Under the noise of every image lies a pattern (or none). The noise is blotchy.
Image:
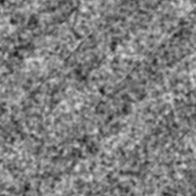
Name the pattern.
diagonal stripes
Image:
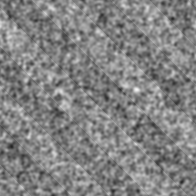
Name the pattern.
diagonal stripes
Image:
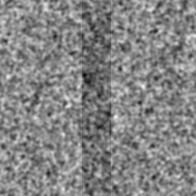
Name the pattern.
one vertical stripe
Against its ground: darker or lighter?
darker
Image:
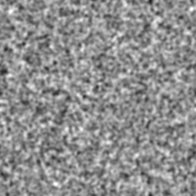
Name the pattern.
only noise
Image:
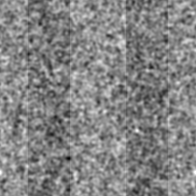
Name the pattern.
vertical stripes
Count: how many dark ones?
2
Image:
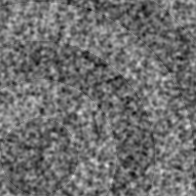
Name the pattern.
rings round one point
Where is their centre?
bottom left
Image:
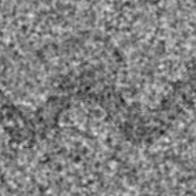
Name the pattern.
a wavy band
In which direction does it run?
left to right
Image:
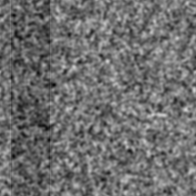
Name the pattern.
one vertical stripe
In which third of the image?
left
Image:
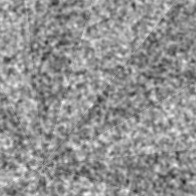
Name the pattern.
spokes from one point
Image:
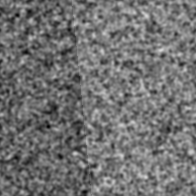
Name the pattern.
a sharp edge
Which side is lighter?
right
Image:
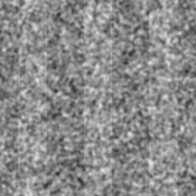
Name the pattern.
vertical stripes
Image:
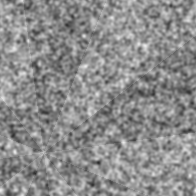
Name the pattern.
spokes from one point
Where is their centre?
bottom left
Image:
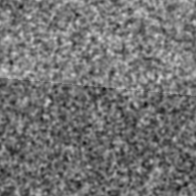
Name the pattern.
a sharp edge
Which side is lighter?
top
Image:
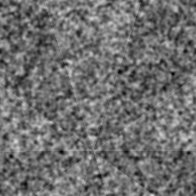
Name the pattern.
spokes from one point
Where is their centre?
bottom middle
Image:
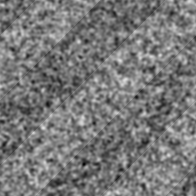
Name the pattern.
diagonal stripes
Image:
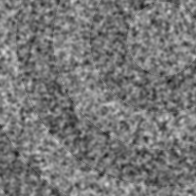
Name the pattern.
rings round one point
